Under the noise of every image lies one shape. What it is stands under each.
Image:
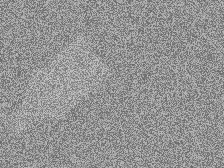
bottle
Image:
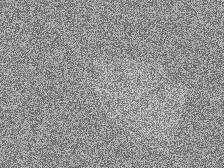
chess knight
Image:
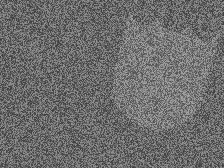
ghost
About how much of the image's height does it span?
two thirds
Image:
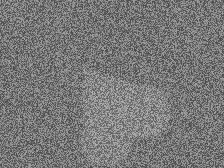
heart
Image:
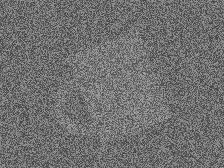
cup
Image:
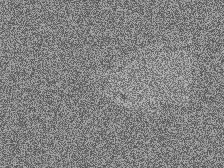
chess knight
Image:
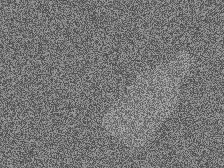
bottle
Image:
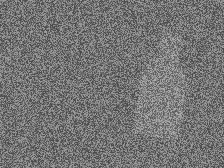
bottle
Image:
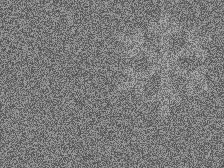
snowflake
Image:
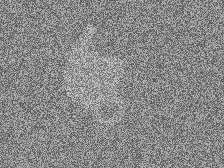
teapot
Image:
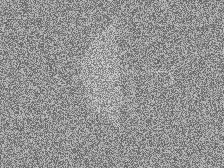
umbrella
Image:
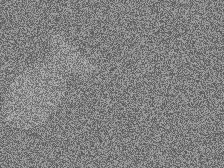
fish
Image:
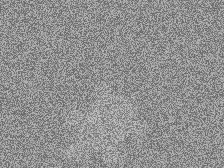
turtle
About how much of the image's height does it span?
half
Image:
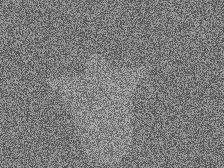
bell
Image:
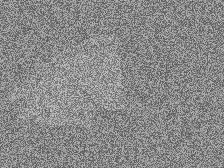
chess knight
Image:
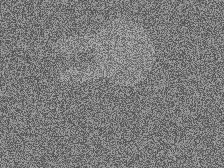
rabbit's head
